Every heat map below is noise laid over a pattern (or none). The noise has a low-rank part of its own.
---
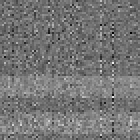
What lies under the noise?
bands of rows
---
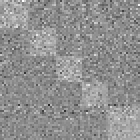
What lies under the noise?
blocks along the diagonal
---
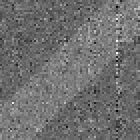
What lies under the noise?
a diagonal band
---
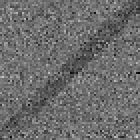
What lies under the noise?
a diagonal band
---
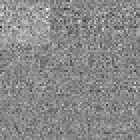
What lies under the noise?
one block
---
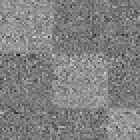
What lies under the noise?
blocks along the diagonal
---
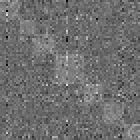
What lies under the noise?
blocks along the diagonal
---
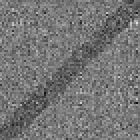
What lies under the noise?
a diagonal band
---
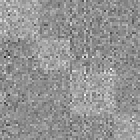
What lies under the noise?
blocks along the diagonal
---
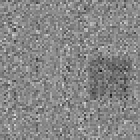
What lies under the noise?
one block
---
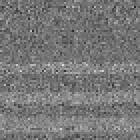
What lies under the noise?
bands of rows
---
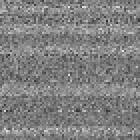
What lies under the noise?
bands of rows
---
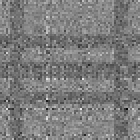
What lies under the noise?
bands of rows crossing bands of columns
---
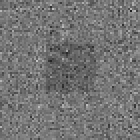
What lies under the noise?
one block
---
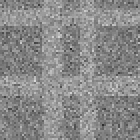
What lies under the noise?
bands of rows crossing bands of columns
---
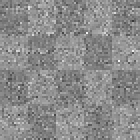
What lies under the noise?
a checkerboard
